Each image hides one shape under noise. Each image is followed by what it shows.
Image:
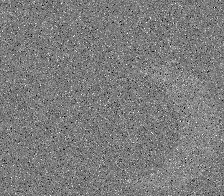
light crescent
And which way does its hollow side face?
left
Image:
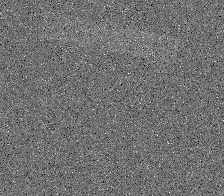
light bar
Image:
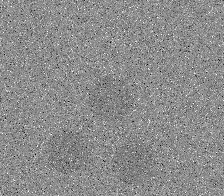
dark three dots
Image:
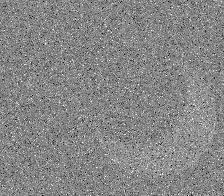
light crescent
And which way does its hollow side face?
up and left
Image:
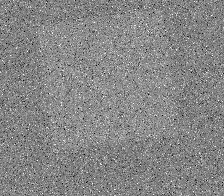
light square
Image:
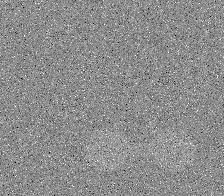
light dumbbell
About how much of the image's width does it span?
half
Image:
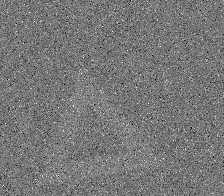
light triangle frame
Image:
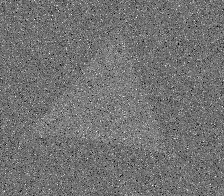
light triangle
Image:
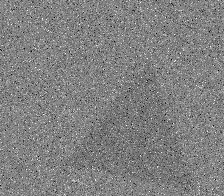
dark triangle
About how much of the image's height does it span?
two thirds
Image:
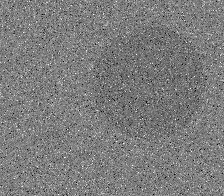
dark disc
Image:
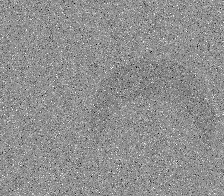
dark crescent
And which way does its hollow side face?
down
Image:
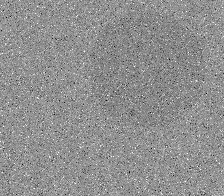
dark disc
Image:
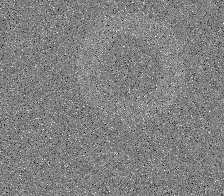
light ring
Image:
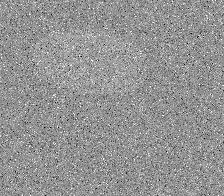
light ellipse
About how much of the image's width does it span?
half
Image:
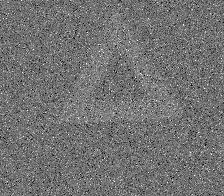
light triangle frame
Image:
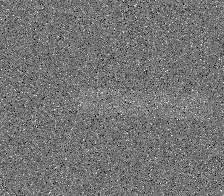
light bar
